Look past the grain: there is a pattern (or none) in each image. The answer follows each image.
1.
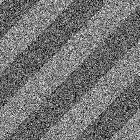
diagonal stripes
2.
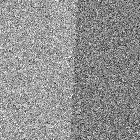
a sharp edge
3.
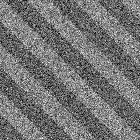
diagonal stripes
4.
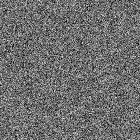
only noise
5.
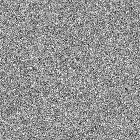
only noise
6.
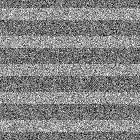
horizontal stripes
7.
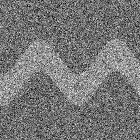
a wavy band
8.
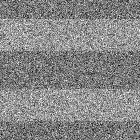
horizontal stripes
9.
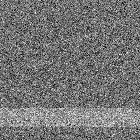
one horizontal stripe
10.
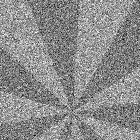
spokes from one point
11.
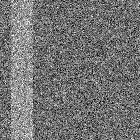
one vertical stripe
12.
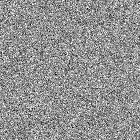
only noise
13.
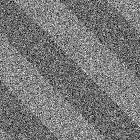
diagonal stripes
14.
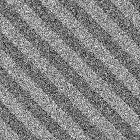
diagonal stripes
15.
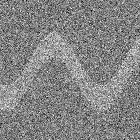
a wavy band
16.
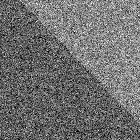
a sharp edge
